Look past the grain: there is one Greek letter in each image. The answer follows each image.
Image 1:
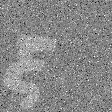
xi
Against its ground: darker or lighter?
lighter
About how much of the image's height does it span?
two thirds
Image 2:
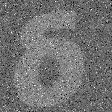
delta
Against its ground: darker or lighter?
lighter
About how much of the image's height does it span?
nearly all
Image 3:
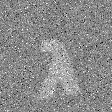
lambda
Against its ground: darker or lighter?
lighter
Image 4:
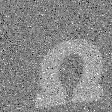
omega
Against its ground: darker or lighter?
lighter
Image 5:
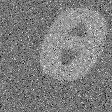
theta
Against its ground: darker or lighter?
lighter
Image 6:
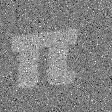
pi
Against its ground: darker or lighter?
lighter
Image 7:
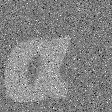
alpha
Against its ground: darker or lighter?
lighter
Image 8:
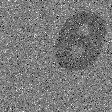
theta
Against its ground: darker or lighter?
darker
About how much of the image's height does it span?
half
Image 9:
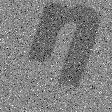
eta
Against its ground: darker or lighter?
darker
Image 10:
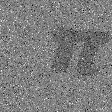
pi
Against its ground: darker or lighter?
darker
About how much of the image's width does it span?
half
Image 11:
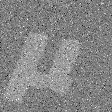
mu
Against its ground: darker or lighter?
lighter
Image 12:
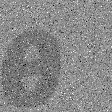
theta
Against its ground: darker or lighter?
darker
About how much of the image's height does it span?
two thirds
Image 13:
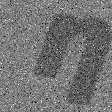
eta
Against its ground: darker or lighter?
darker
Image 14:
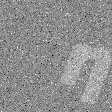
eta
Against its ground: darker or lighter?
lighter
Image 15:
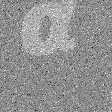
alpha
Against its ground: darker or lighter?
lighter
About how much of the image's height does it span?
half
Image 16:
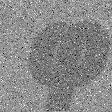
phi
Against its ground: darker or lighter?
darker
